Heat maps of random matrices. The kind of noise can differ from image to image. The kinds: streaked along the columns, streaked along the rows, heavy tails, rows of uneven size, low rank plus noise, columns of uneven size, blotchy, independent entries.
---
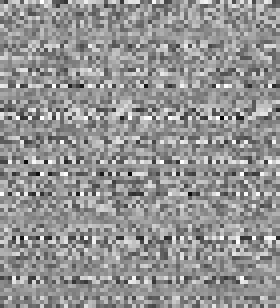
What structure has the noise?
rows of uneven size
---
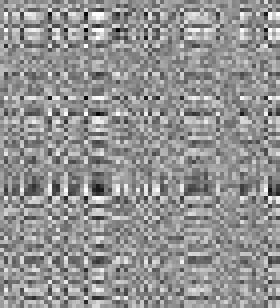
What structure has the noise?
low rank plus noise
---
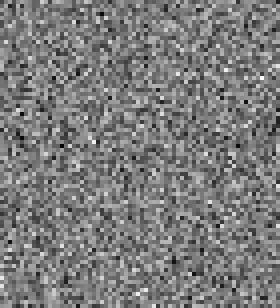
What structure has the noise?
independent entries
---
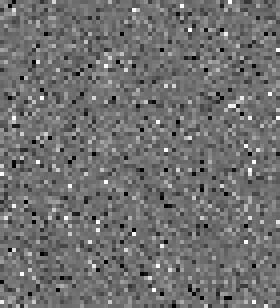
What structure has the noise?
heavy tails
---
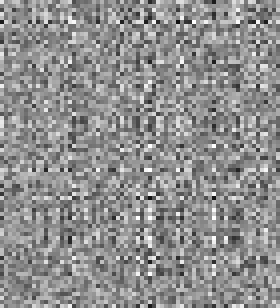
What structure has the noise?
low rank plus noise
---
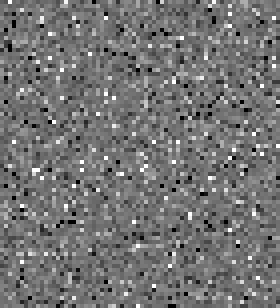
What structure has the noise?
heavy tails
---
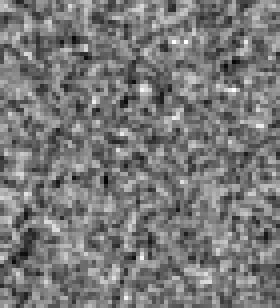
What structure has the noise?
blotchy
